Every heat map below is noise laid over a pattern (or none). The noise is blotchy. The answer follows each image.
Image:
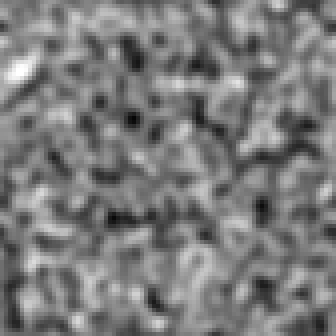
only noise
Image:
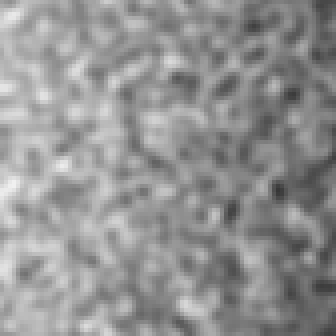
a smooth slope
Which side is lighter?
left
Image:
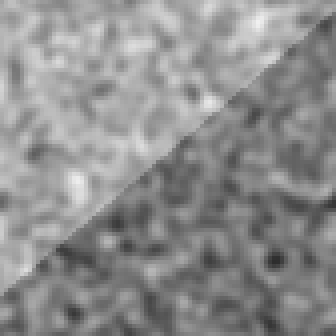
a sharp edge
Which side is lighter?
top left
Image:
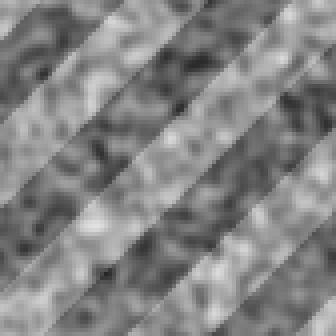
diagonal stripes
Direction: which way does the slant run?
bottom left to top right
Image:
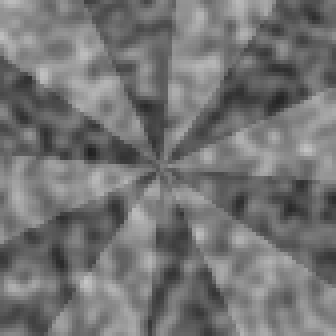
spokes from one point
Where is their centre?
centre
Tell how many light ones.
6
